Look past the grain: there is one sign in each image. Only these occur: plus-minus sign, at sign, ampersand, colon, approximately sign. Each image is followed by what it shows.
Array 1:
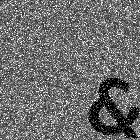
dark ampersand, bottom right
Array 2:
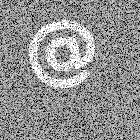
light at sign
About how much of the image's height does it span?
half
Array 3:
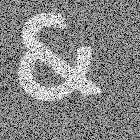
light ampersand
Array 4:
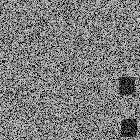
dark colon, bottom right
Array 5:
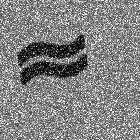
dark approximately sign
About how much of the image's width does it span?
half
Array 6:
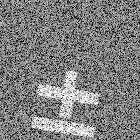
light plus-minus sign
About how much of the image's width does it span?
half
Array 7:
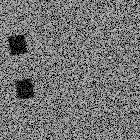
dark colon
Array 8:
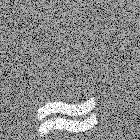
light approximately sign, bottom middle
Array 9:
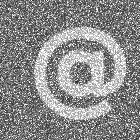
light at sign
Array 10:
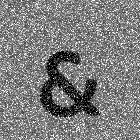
dark ampersand
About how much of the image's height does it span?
half
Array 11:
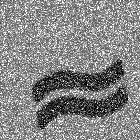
dark approximately sign
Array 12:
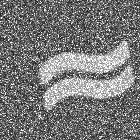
light approximately sign
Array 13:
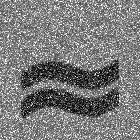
dark approximately sign
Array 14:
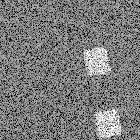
light colon
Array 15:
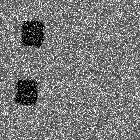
dark colon
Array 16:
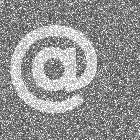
light at sign
